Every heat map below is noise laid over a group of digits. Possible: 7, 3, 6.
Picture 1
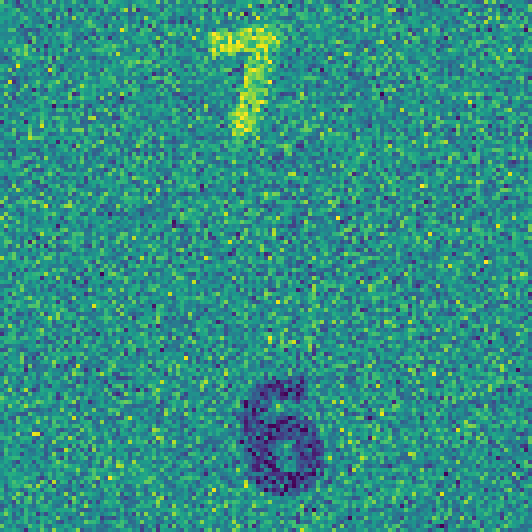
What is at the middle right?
nothing
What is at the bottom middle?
6
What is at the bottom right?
nothing
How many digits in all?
2
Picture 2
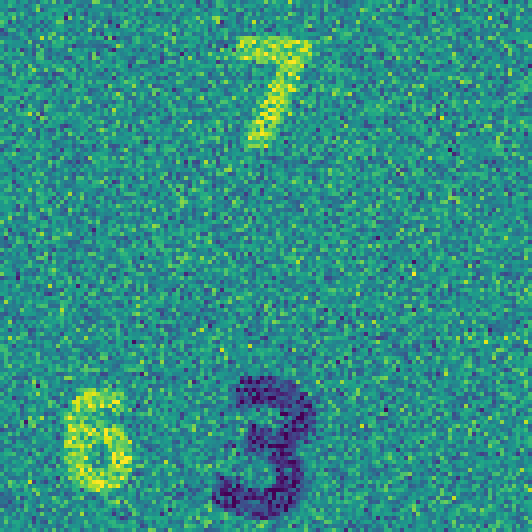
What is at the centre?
nothing
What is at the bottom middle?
3
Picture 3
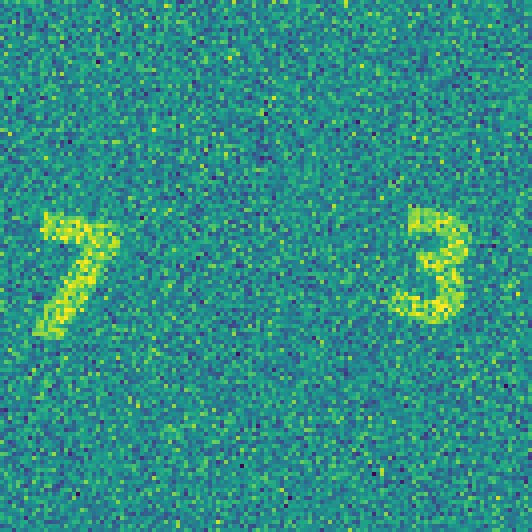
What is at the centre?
nothing
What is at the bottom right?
nothing
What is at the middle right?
3
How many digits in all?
2
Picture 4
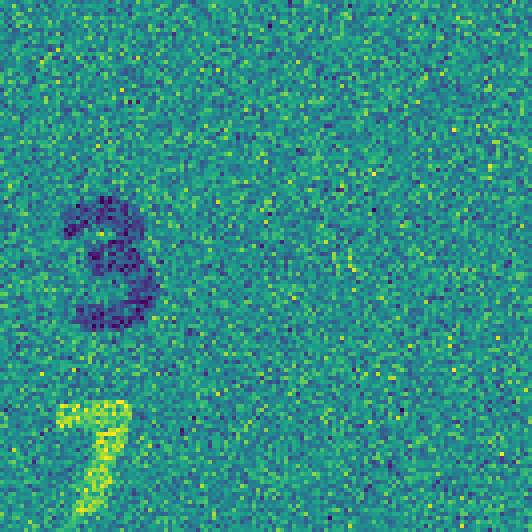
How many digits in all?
2
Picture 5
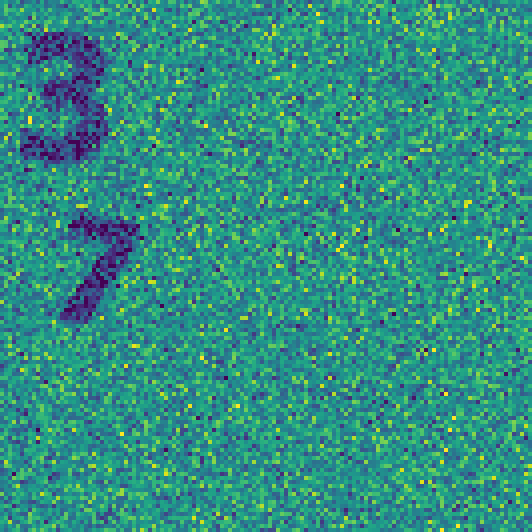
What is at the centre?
nothing
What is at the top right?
nothing
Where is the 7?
middle left
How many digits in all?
2
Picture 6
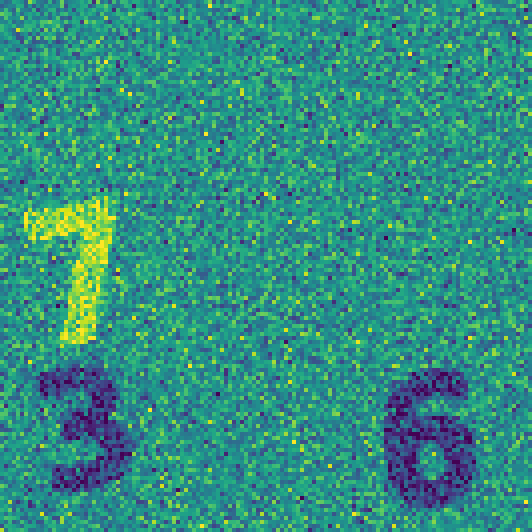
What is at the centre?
nothing
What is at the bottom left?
3
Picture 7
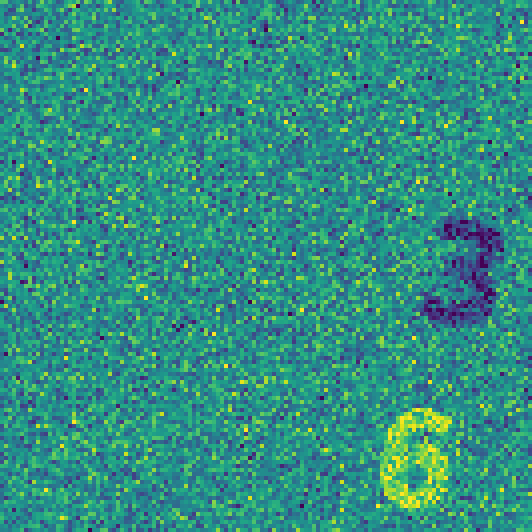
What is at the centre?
nothing
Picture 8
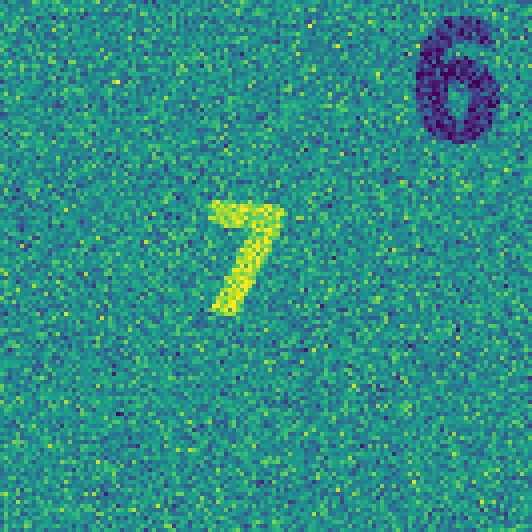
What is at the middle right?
nothing
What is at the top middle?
nothing
